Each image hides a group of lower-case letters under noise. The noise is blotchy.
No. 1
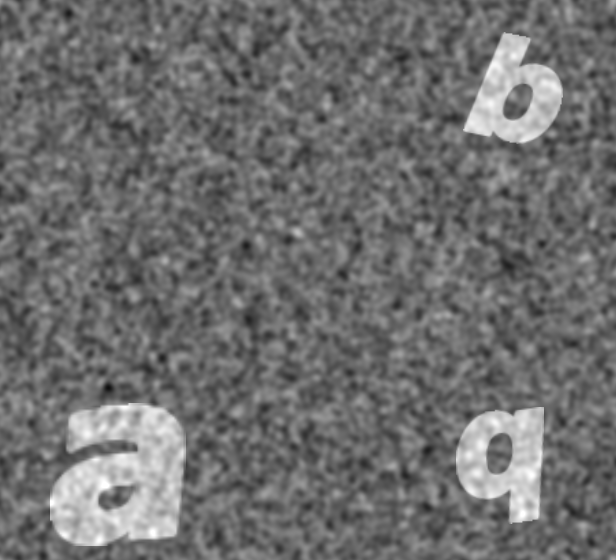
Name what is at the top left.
nothing
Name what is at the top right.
b
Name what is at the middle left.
nothing
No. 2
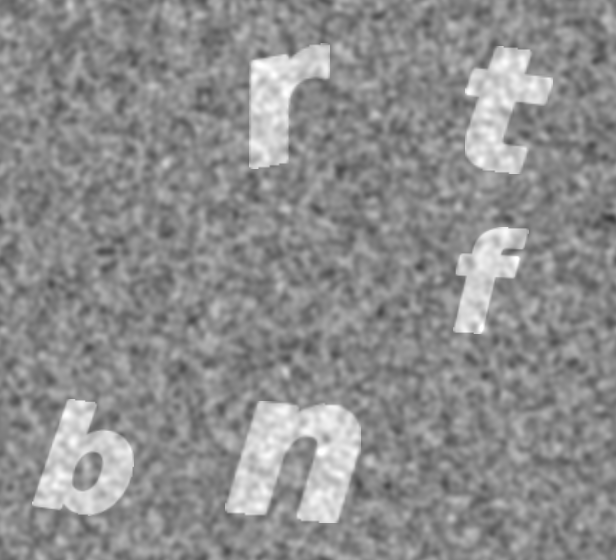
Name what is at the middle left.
nothing
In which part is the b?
bottom left
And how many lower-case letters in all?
5
